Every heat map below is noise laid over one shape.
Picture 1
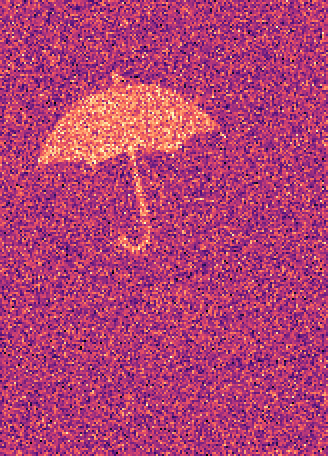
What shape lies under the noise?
umbrella
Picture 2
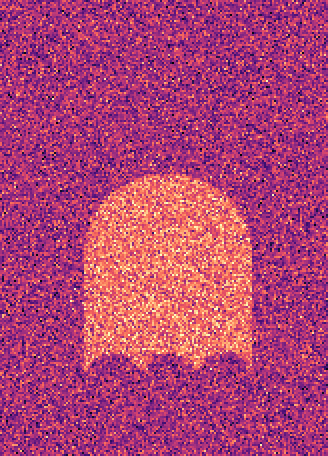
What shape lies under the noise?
ghost
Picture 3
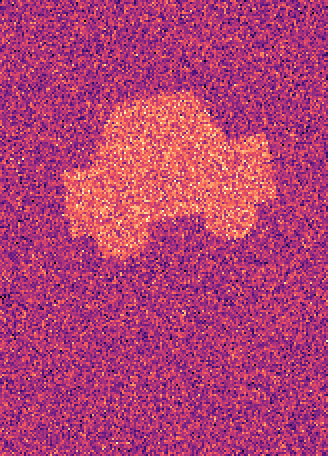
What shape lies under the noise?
car
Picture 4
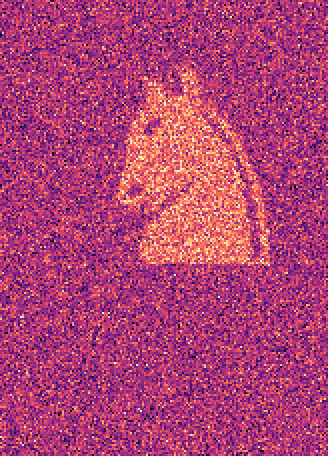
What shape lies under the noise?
chess knight
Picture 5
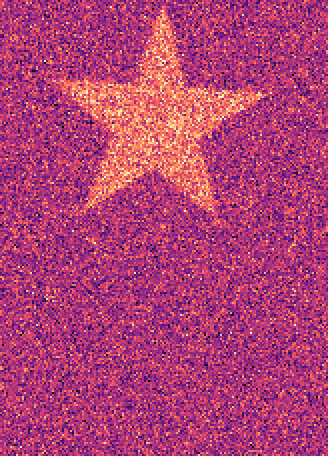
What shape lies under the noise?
star
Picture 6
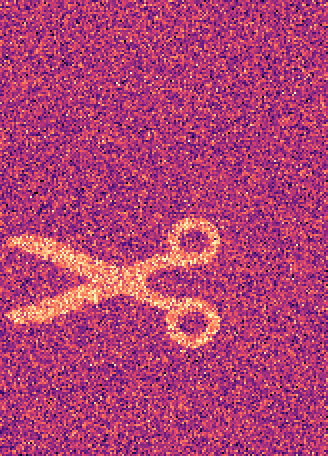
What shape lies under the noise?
pair of scissors
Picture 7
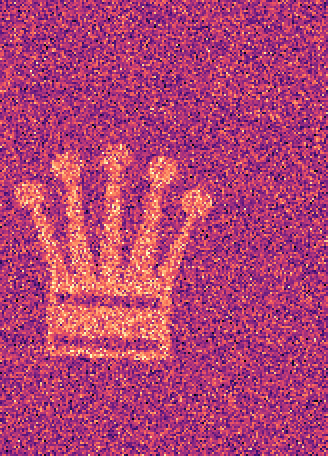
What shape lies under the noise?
chess queen
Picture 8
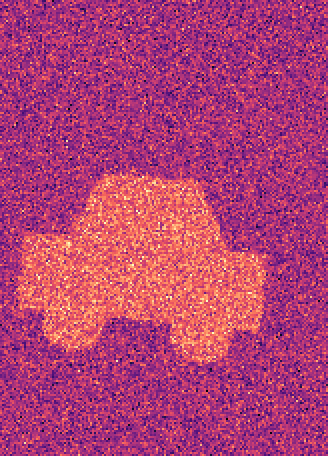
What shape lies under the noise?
car
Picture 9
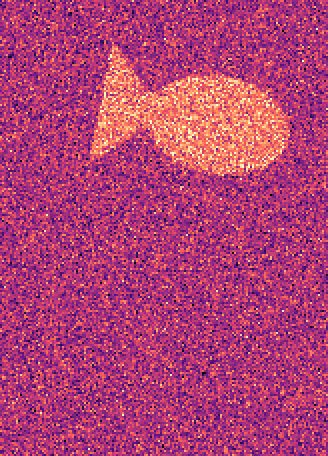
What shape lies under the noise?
fish
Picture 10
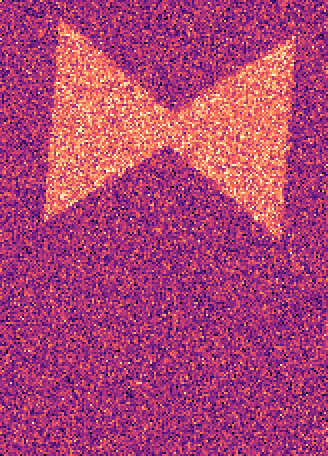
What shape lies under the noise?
bow tie
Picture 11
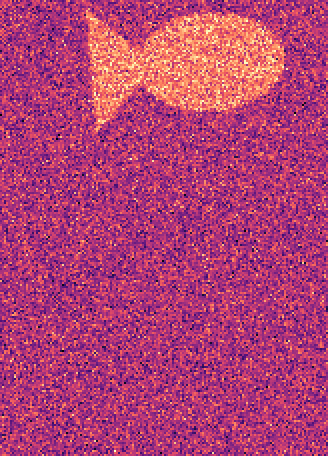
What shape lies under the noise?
fish
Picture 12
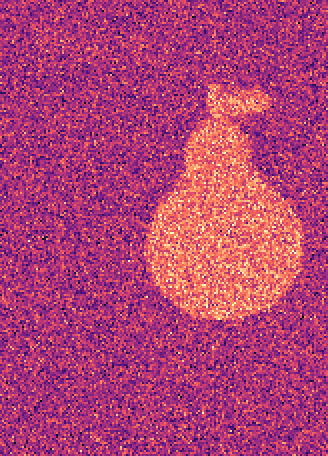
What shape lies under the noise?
pear
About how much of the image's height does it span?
half
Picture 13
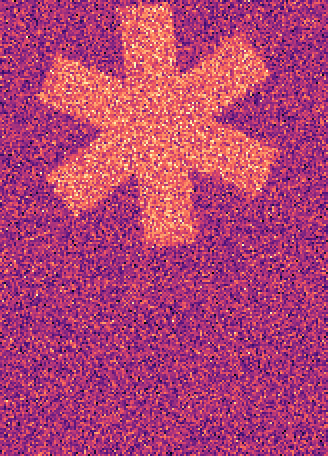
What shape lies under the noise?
asterisk
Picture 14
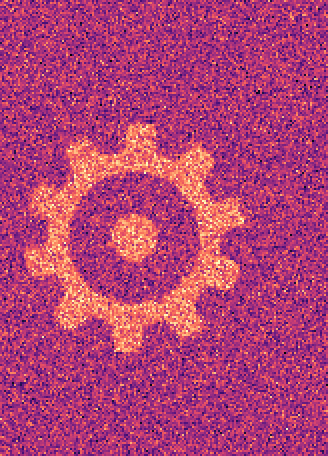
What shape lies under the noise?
gear
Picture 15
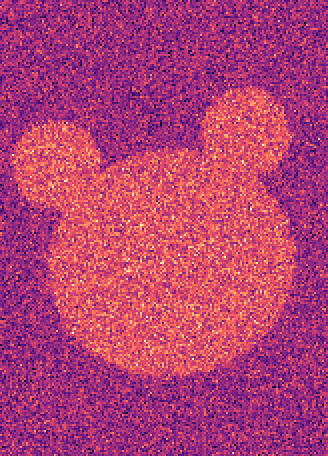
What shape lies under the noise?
bear's head
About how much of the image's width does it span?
nearly all
